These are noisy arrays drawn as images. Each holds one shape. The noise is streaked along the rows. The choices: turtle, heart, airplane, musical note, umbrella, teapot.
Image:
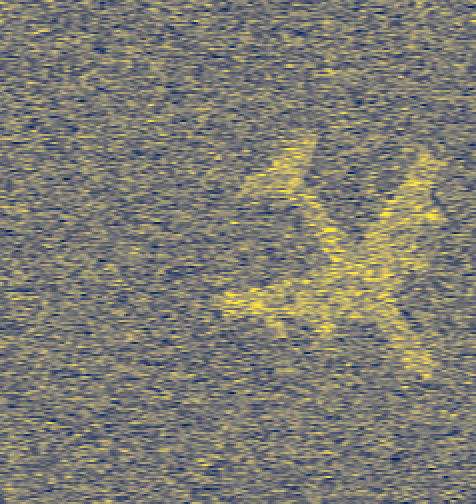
airplane
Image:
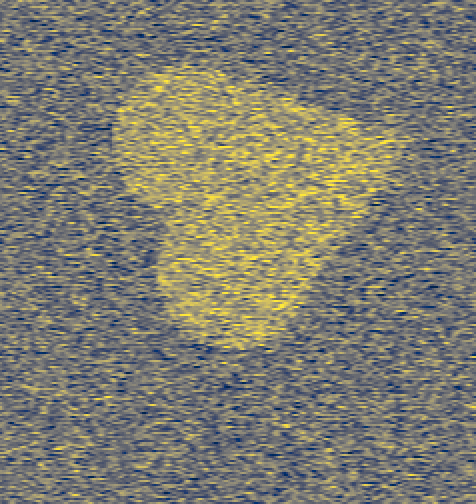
heart
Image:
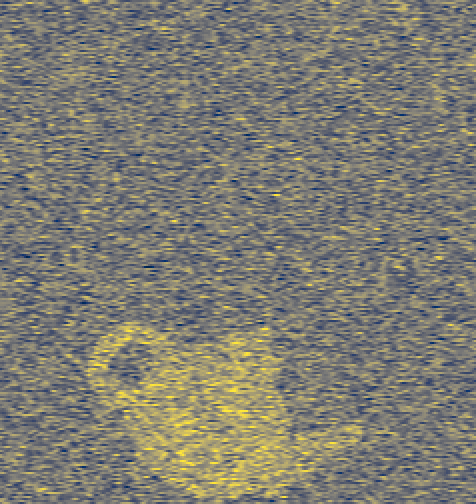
teapot
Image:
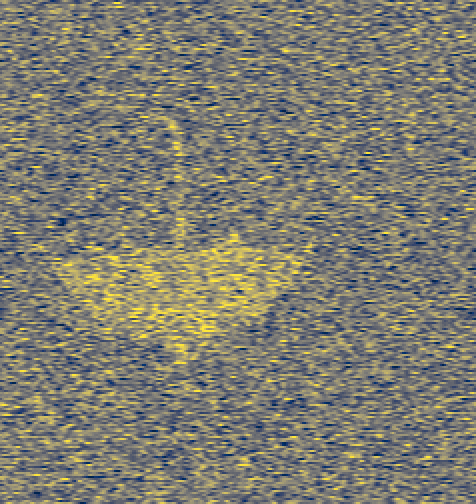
umbrella
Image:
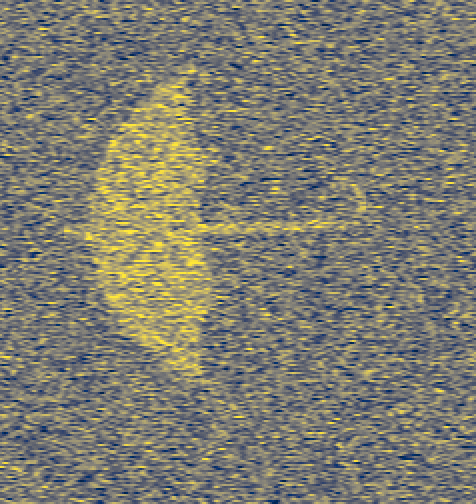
umbrella
